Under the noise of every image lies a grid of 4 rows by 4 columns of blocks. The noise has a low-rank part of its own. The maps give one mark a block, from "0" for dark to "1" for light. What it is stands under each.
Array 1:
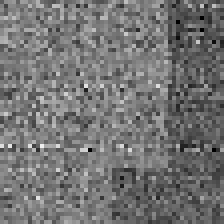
1 1 1 0
1 1 1 0
1 1 1 0
1 1 0 0
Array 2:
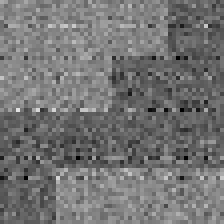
1 1 1 0
1 1 0 0
0 0 0 0
0 1 1 1
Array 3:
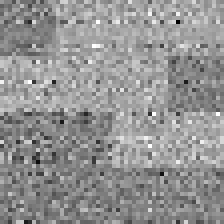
0 1 1 1
1 1 1 0
0 0 1 1
0 0 0 0
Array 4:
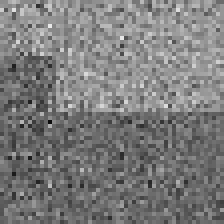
1 1 1 1
0 1 1 1
0 0 0 0
0 0 0 0
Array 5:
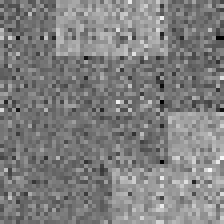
0 1 1 0
0 0 0 0
0 0 0 1
0 0 1 1
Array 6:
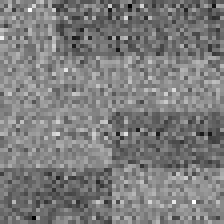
1 0 0 0
1 1 1 1
1 1 0 0
0 0 1 1
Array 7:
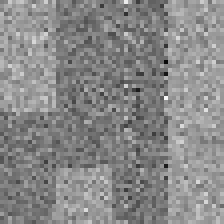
1 0 0 1
1 0 0 1
0 0 0 1
0 1 0 1
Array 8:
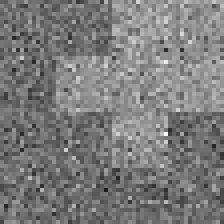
0 0 1 1
0 1 1 1
0 0 1 0
0 0 0 0
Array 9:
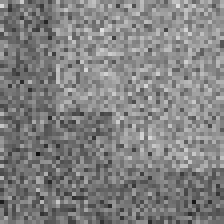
0 1 1 1
0 1 1 1
0 0 1 1
0 0 0 0
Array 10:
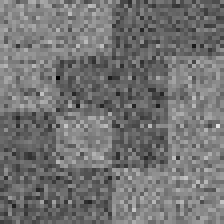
1 1 0 0
1 0 0 1
0 1 0 1
0 0 1 1
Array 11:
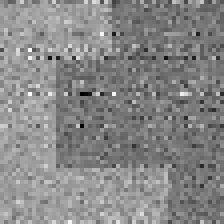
1 1 0 0
1 0 0 0
1 0 0 0
1 1 1 0
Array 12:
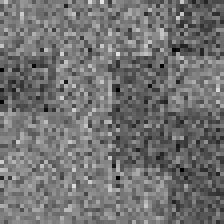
1 1 1 0
0 1 0 1
1 1 0 0
1 1 1 0
